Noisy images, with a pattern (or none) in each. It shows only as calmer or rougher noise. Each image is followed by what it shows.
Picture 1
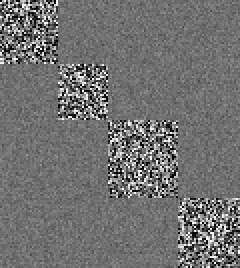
blocks along the diagonal
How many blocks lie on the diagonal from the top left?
4
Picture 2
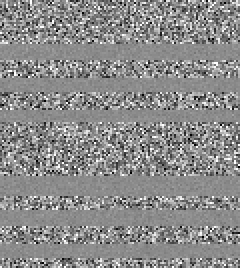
bands of rows
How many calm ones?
6
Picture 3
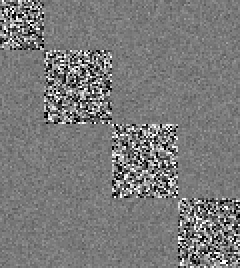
blocks along the diagonal
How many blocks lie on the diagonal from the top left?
4
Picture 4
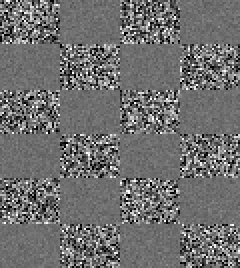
a checkerboard
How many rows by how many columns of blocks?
6 by 4
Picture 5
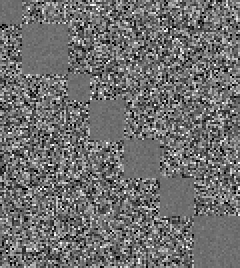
blocks along the diagonal
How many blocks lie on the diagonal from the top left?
7
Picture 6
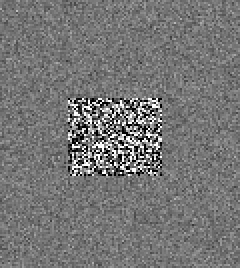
one block
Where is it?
centre
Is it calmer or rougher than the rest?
rougher
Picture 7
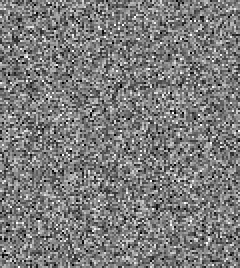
only noise
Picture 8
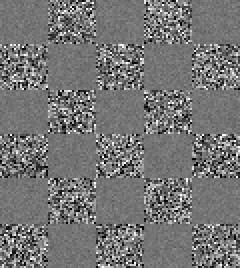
a checkerboard
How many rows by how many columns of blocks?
6 by 5
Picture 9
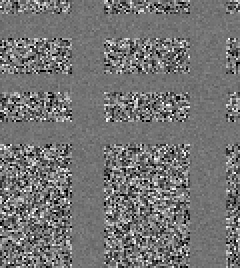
bands of rows crossing bands of columns
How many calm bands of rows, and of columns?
3 and 2
